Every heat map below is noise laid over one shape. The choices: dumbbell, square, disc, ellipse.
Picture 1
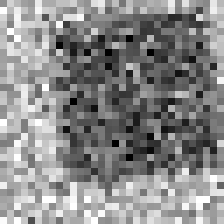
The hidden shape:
square
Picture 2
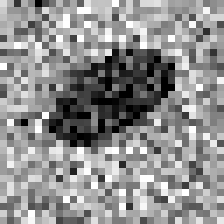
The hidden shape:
ellipse
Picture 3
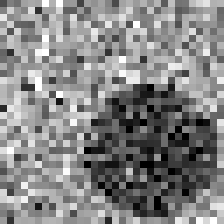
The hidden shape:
disc
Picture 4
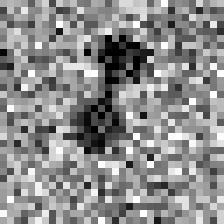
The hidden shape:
dumbbell
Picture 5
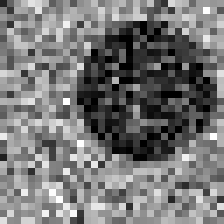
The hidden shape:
disc
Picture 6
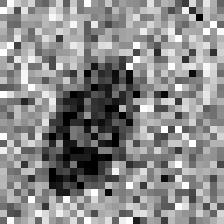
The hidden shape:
ellipse
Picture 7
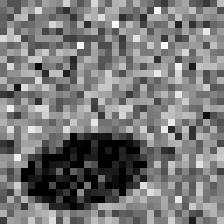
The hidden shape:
ellipse
